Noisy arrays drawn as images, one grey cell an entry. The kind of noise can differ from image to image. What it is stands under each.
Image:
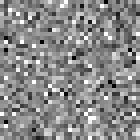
heavy tails
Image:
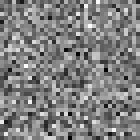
independent entries
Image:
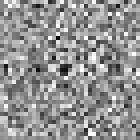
low rank plus noise
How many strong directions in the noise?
two
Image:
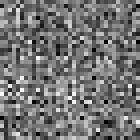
low rank plus noise
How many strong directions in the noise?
five to eight
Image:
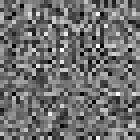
low rank plus noise
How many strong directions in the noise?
two
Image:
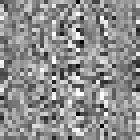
columns of uneven size
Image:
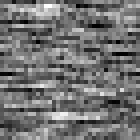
streaked along the rows
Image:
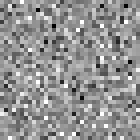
heavy tails
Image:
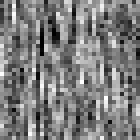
streaked along the columns
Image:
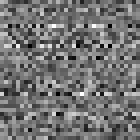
rows of uneven size
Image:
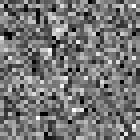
independent entries
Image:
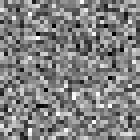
independent entries
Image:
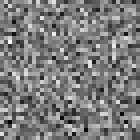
independent entries
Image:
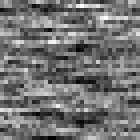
streaked along the rows
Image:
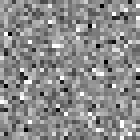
heavy tails
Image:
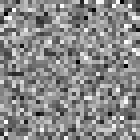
low rank plus noise
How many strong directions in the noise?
five to eight
